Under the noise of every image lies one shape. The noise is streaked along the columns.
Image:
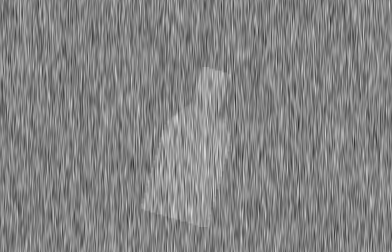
light bottle
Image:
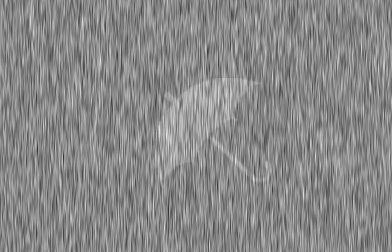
light umbrella, centre
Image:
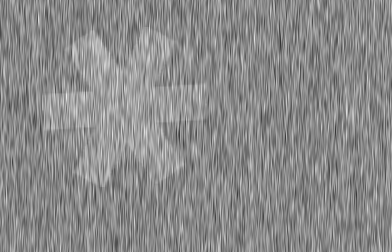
light asterisk
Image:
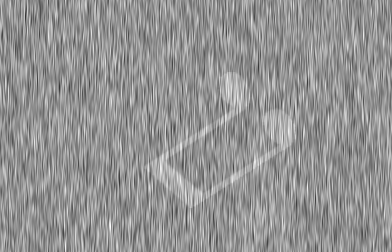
light pair of musical notes
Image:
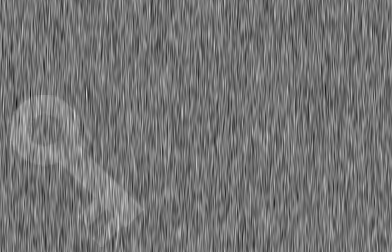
light key
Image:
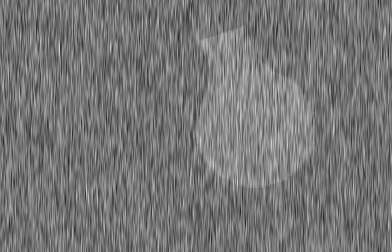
light light bulb
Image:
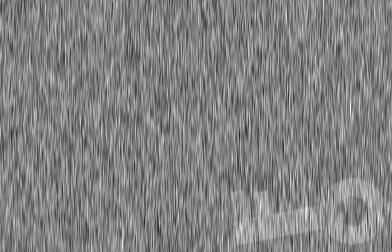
light key, bottom right
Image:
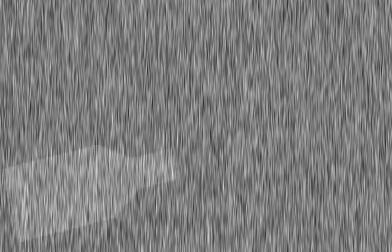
light bottle, bottom left
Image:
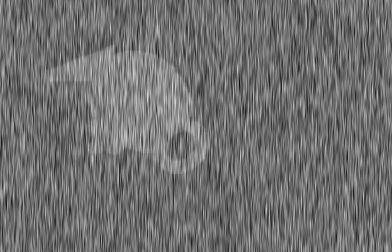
light teapot
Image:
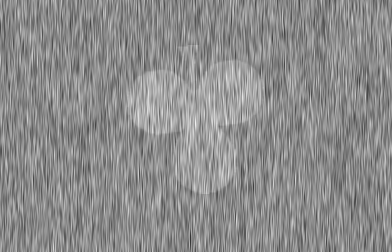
light club
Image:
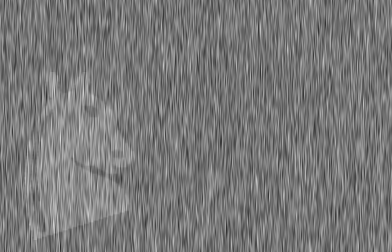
light chess knight
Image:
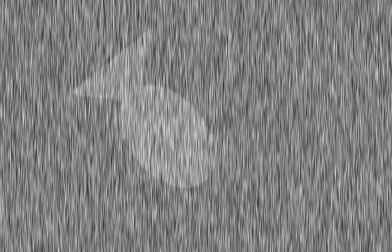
light fish
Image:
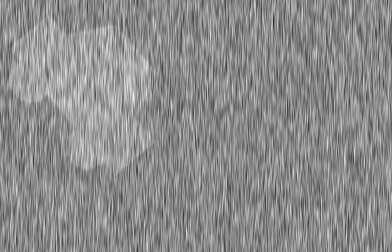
light car
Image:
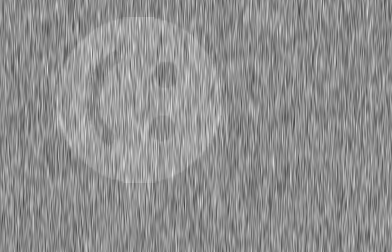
light smiling face
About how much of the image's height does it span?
two thirds
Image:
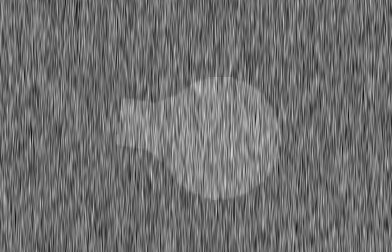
light light bulb
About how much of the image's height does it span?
half
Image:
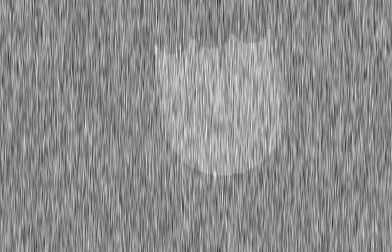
light ghost
